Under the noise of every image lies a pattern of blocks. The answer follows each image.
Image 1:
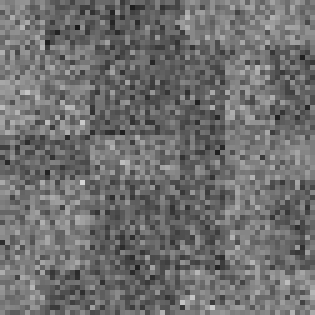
top and bottom mirror each other
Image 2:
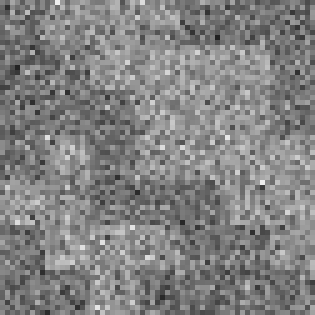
mirrored about the diagonal from the bottom left
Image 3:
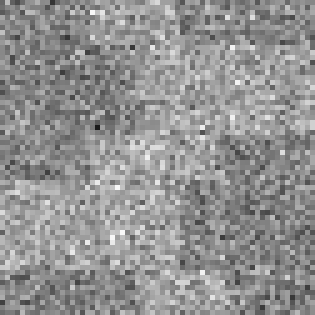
the same after a half turn
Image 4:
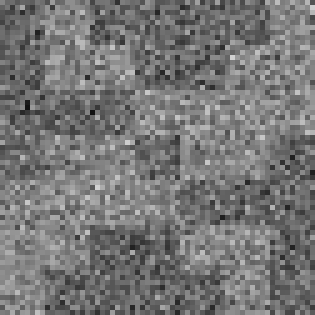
the same after a half turn
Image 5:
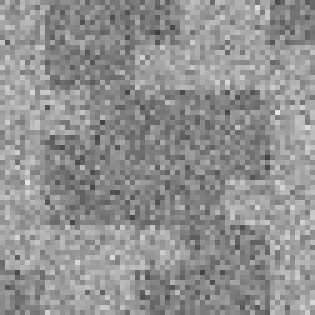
the same after a half turn
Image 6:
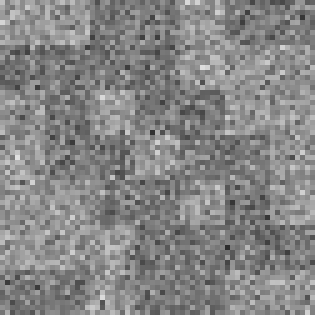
the same after a half turn
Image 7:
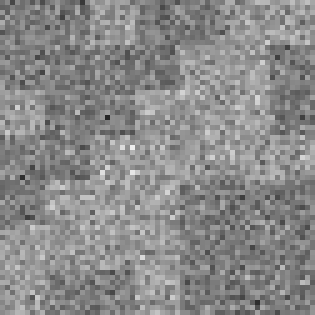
mirrored about the diagonal from the top left
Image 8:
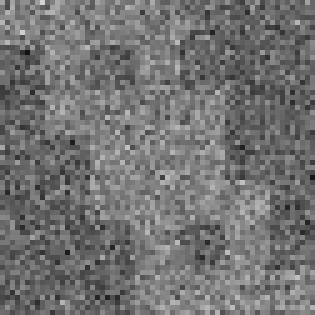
the same after a half turn
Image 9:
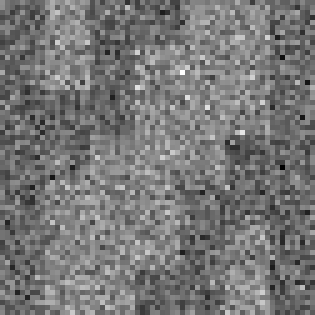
the same after a half turn
